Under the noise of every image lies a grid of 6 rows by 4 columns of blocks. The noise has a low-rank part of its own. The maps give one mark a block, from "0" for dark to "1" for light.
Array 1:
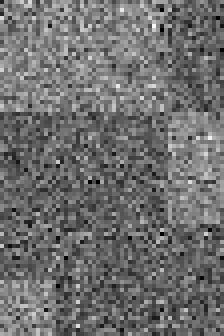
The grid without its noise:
1110
1110
0001
0001
0000
1000
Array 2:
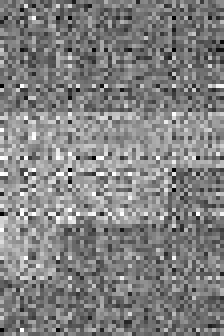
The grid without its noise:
0000
0000
1111
1110
1000
0000
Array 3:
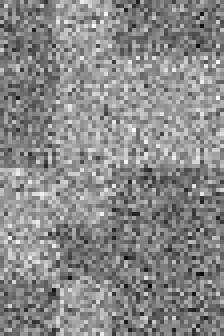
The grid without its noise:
0100
0111
0111
1100
1000
0100
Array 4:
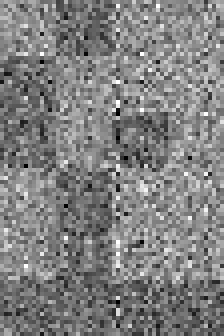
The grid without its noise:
1011
0111
0101
1011
1011
0000
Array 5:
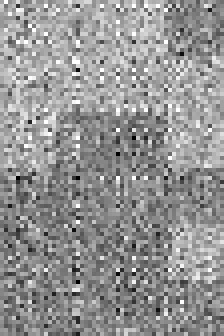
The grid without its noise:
1110
1111
1001
0000
0001
0000
